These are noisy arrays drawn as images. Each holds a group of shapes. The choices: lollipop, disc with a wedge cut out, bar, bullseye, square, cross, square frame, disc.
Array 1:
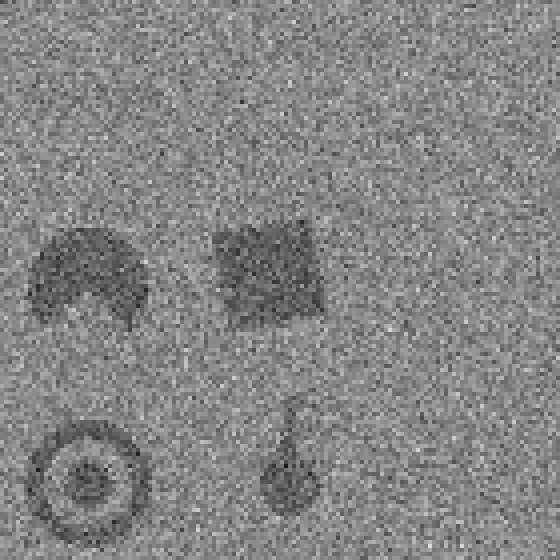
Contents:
middle left: disc with a wedge cut out; centre: square; bottom left: bullseye; bottom middle: lollipop
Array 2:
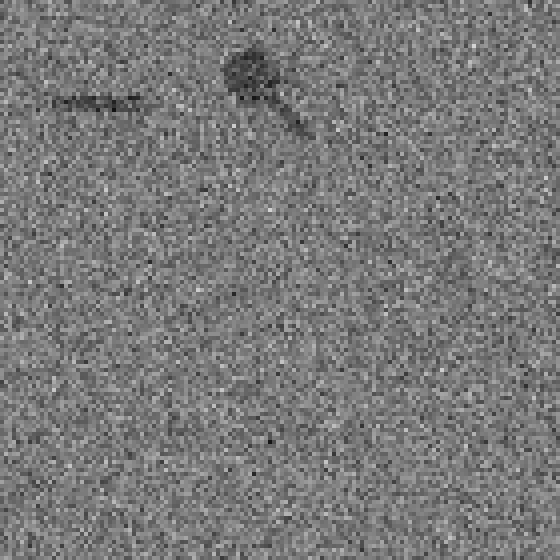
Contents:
top left: bar; top middle: lollipop
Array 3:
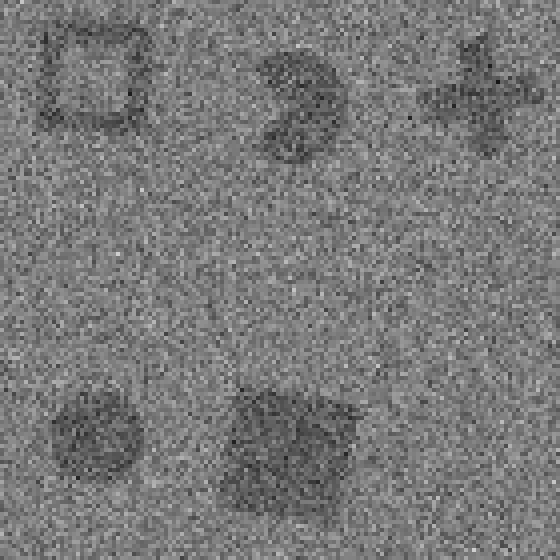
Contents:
top left: square frame; top middle: disc with a wedge cut out; top right: cross; bottom left: disc; bottom middle: square
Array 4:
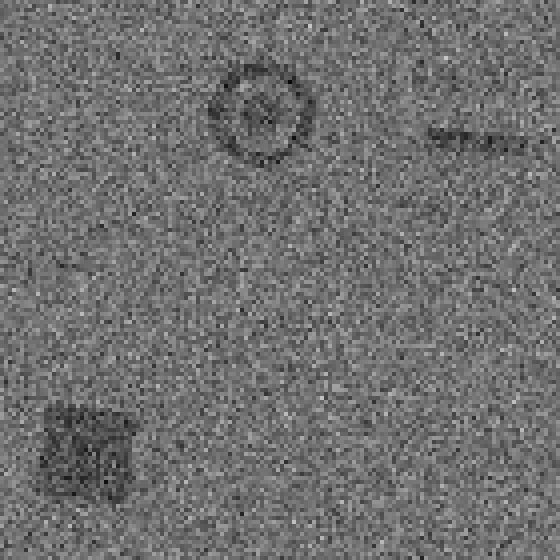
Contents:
top middle: bullseye; top right: bar; bottom left: square
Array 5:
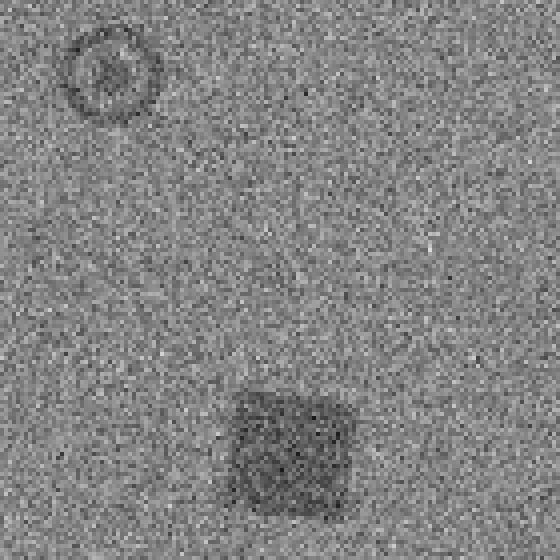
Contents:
top left: bullseye; bottom middle: square
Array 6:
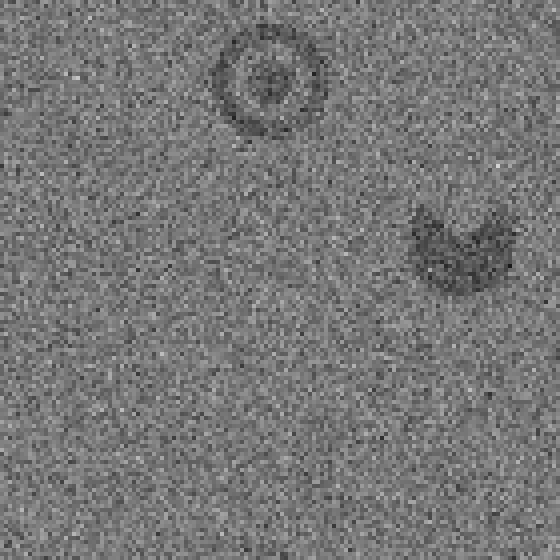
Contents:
top middle: bullseye; middle right: disc with a wedge cut out
